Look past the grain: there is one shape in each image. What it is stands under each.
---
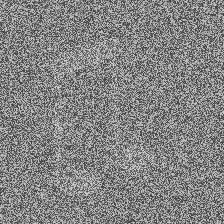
light pair of musical notes
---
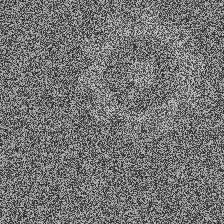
light gear
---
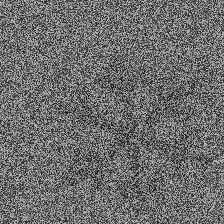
dark snowflake
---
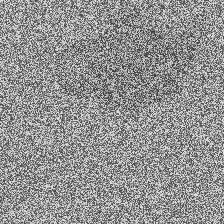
dark teapot
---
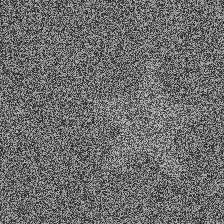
light star
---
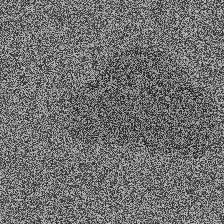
dark cloud
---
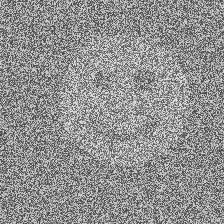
light smiling face
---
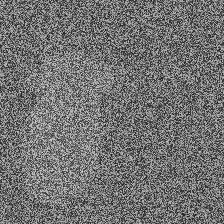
light footprint
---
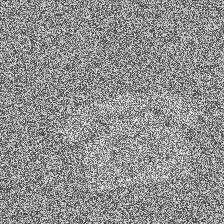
light telephone
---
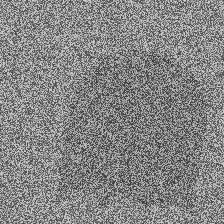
dark ghost
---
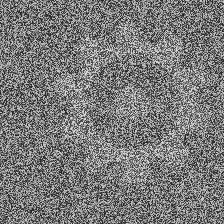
light gear
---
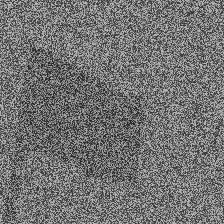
dark flag
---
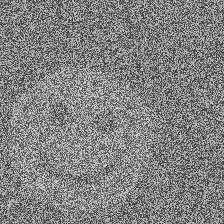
light smiling face
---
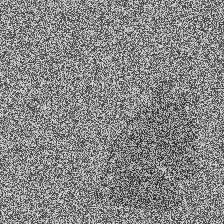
dark chess knight
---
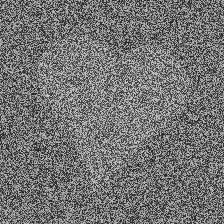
light heart
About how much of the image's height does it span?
two thirds
